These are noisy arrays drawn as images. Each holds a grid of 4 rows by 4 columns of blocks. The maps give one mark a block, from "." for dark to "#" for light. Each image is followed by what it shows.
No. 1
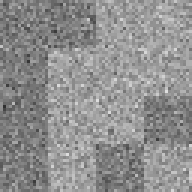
. . # #
. # # #
. # # .
. # . #
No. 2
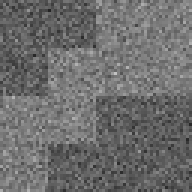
. . # #
. # # #
# # . .
# . . .
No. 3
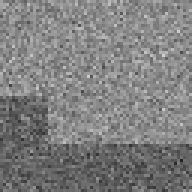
# # # #
# # # #
. # # #
. . . .
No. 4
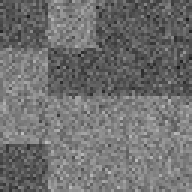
. # . .
# . . .
# # # #
. # # #
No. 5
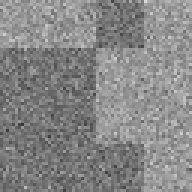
# # . #
. . # #
. . # #
. . . #
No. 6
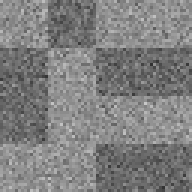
# . # #
. # . .
. # # #
# # . .
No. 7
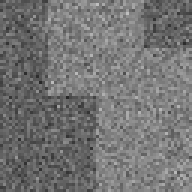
. # # .
. # # #
. . # #
. . # #
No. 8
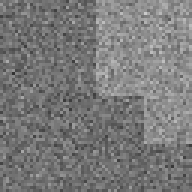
. . # #
. . # #
. . . #
. . . .
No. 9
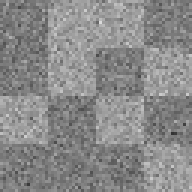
. # # .
. # . #
# . # .
. . . #
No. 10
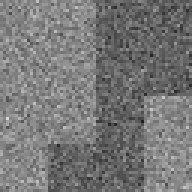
# # . .
# # . .
# # . #
# . . #
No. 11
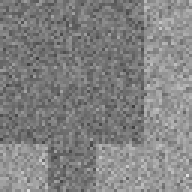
. . . #
. . . #
. . . #
# . # #
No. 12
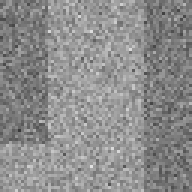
. # # .
. # # .
. # # .
# # # .
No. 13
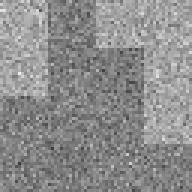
# . # #
# . . #
. . . #
. . . .
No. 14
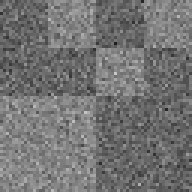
. # . #
. . # .
# # . .
# # . .
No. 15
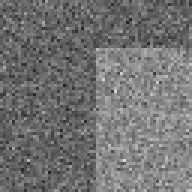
. . . .
. . # #
. . # #
. . # #
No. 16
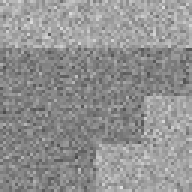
# # # #
. . . .
. . . #
. . # #
